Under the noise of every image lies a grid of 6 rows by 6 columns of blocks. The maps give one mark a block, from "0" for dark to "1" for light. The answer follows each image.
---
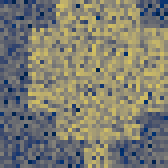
0 0 1 1 1 0
0 1 1 1 1 1
0 1 1 1 1 1
0 1 1 1 1 1
0 0 1 1 1 0
0 0 0 1 0 0
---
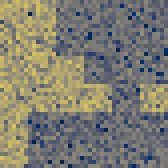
1 1 0 0 0 0
1 1 0 0 0 0
1 1 1 0 0 0
1 1 1 1 0 1
1 0 0 0 0 0
1 0 0 0 0 0
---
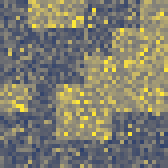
0 1 1 0 0 1
0 0 0 0 1 1
0 0 0 1 1 1
1 0 1 1 1 1
0 0 1 1 0 0
0 0 0 0 0 0
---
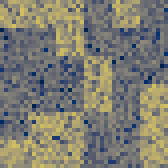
1 1 1 0 1 0
0 0 1 0 0 0
0 0 0 1 0 0
0 0 0 1 0 1
0 1 1 0 0 1
1 1 1 0 0 1
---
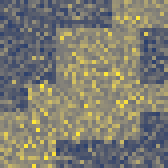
0 0 0 0 1 1
0 0 1 1 1 0
0 0 1 1 1 0
0 1 1 1 1 1
1 1 1 1 1 0
1 1 0 0 0 0
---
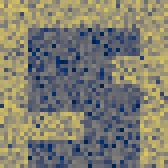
1 1 1 1 1 1
1 0 0 0 0 1
1 0 0 0 1 1
1 0 0 0 0 1
1 1 1 0 0 1
1 0 0 0 0 1
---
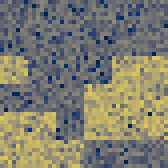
0 0 0 0 0 0
0 0 0 0 0 0
1 0 0 0 1 1
0 0 0 1 1 1
1 1 0 1 1 1
1 1 1 0 0 0
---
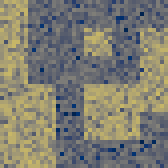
1 0 0 0 0 0
1 0 0 1 0 1
1 0 0 0 0 1
1 1 0 1 1 1
1 1 0 1 1 0
1 1 0 0 0 0
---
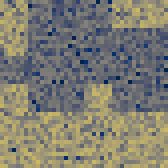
1 0 0 0 1 1
1 0 0 0 0 0
0 0 0 0 0 0
1 0 0 1 0 0
1 1 1 1 1 1
1 1 1 1 1 1
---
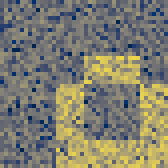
0 0 0 0 0 0
0 0 0 0 0 0
0 0 0 1 1 0
0 0 1 0 0 1
0 0 1 0 0 1
0 0 1 1 1 1
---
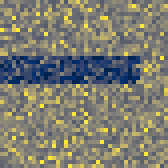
1 1 1 1 1 1
1 1 1 1 1 1
0 0 0 0 0 1
1 1 1 1 1 1
1 1 1 1 1 1
1 1 1 1 1 1
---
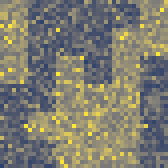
1 0 0 0 0 1
1 0 0 0 1 1
1 0 1 0 1 0
0 0 1 1 1 0
0 1 1 1 1 0
0 0 1 1 1 0
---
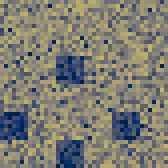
1 1 1 1 1 1
1 1 1 1 1 1
1 1 0 1 1 1
1 1 1 1 1 1
0 1 1 1 0 1
1 1 0 1 1 1
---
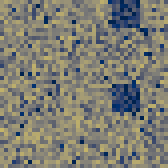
1 1 1 1 0 1
1 1 1 1 1 1
1 1 1 1 1 1
1 1 1 1 0 1
1 1 1 1 1 1
1 1 1 1 1 1
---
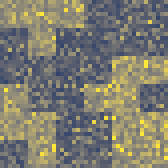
1 1 1 0 0 0
0 1 0 0 0 0
0 0 0 0 1 1
1 0 0 1 1 0
1 1 0 0 1 1
0 1 0 0 1 1
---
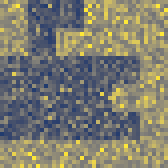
1 0 0 1 1 1
1 0 1 1 1 1
0 0 0 0 0 1
0 0 0 0 1 1
0 0 0 0 0 1
1 1 1 1 1 1
